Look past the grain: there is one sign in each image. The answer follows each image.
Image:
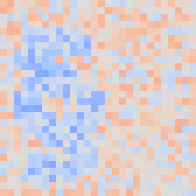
section sign
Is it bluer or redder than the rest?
bluer
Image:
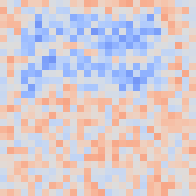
approximately sign
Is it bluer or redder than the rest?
bluer
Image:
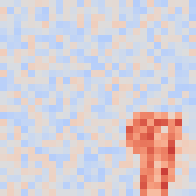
pilcrow
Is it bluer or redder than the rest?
redder
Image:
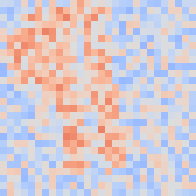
pilcrow
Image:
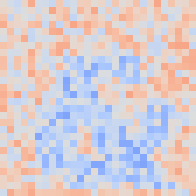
ampersand
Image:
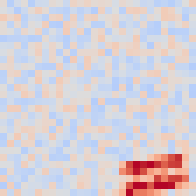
equals sign
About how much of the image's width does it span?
a third
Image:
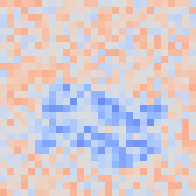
approximately sign
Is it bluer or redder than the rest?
bluer
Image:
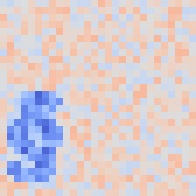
section sign
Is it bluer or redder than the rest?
bluer
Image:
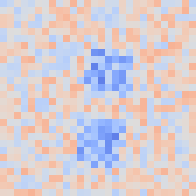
colon
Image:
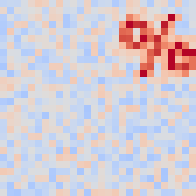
percent sign
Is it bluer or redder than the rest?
redder
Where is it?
top right
